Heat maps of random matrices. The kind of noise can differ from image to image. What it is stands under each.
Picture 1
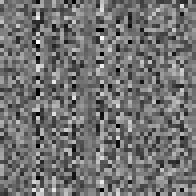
columns of uneven size
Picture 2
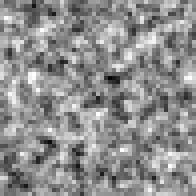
blotchy
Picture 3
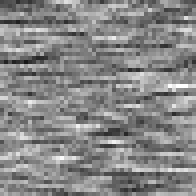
streaked along the rows
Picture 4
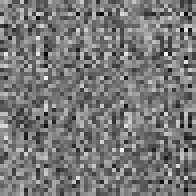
low rank plus noise
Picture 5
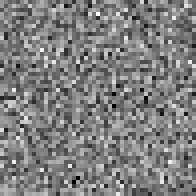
independent entries
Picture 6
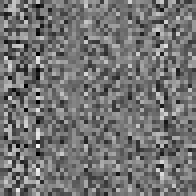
columns of uneven size
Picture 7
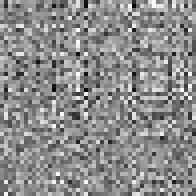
low rank plus noise
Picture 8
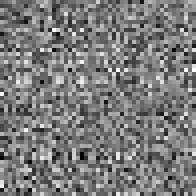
low rank plus noise
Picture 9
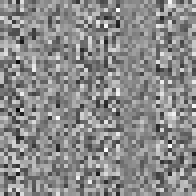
columns of uneven size
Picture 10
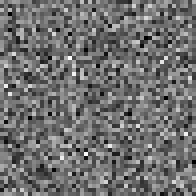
independent entries
